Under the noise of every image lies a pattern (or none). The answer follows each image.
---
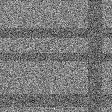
bands of rows crossing bands of columns
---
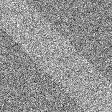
a diagonal band
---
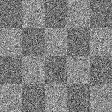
a checkerboard
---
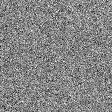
only noise
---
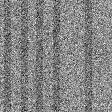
bands of columns
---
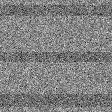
bands of rows
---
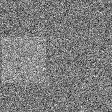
one block
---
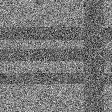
bands of rows crossing bands of columns
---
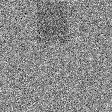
one block
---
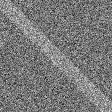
a diagonal band
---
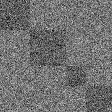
blocks along the diagonal
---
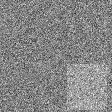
one block
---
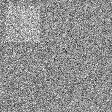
one block
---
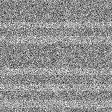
bands of rows
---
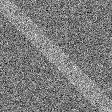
a diagonal band
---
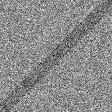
a diagonal band
